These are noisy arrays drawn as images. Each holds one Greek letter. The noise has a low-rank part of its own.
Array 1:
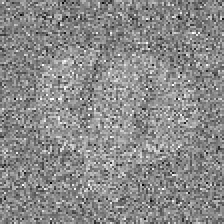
light phi
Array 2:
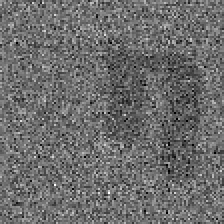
dark eta
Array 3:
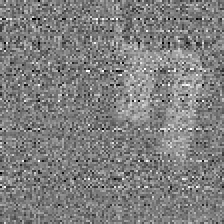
light eta
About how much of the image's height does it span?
half
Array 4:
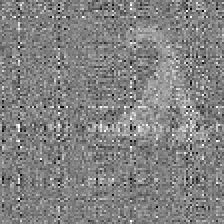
light lambda
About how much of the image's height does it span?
half
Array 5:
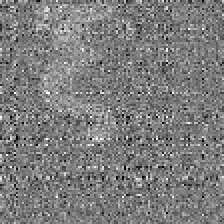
light xi
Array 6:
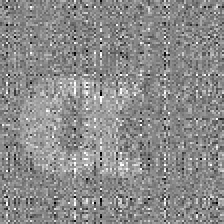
light alpha
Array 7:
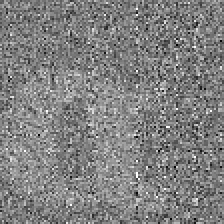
light alpha
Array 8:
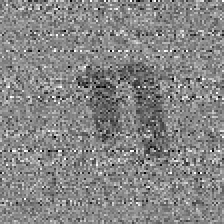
dark eta, centre
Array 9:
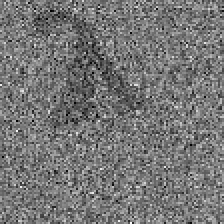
dark lambda
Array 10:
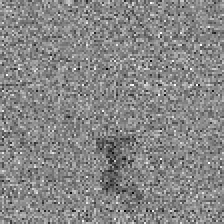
dark xi, bottom middle
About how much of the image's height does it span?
a third
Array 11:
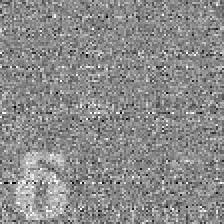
light delta, bottom left
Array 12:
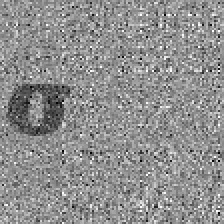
dark sigma, middle left
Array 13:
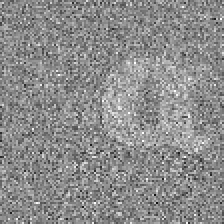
light alpha
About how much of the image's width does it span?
half
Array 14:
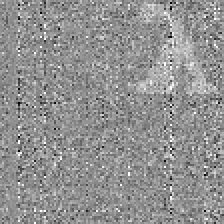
light lambda, top right
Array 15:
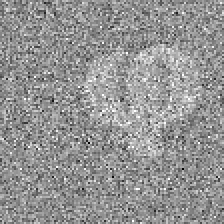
light phi
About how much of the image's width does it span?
half
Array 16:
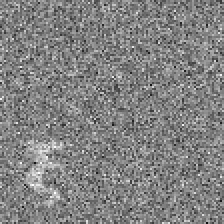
light xi, bottom left
